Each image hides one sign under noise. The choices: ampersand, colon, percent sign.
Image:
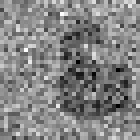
ampersand
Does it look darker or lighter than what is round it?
darker
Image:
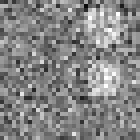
colon
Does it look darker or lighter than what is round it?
lighter
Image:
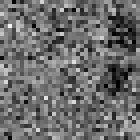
colon
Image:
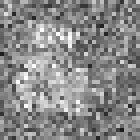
ampersand
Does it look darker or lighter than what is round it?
lighter
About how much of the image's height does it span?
two thirds
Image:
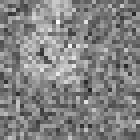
ampersand
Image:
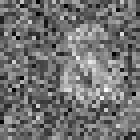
ampersand
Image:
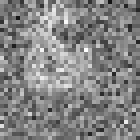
ampersand
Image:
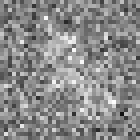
percent sign
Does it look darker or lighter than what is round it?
lighter
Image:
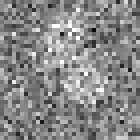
percent sign
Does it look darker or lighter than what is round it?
lighter
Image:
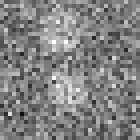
colon
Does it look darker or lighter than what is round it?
lighter
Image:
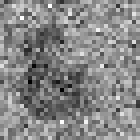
ampersand
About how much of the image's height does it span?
two thirds
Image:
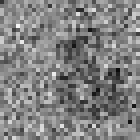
ampersand
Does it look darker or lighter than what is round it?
darker
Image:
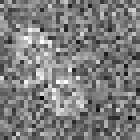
percent sign
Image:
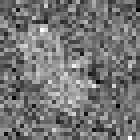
percent sign
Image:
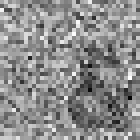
ampersand
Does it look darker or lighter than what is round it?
darker
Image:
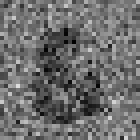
ampersand
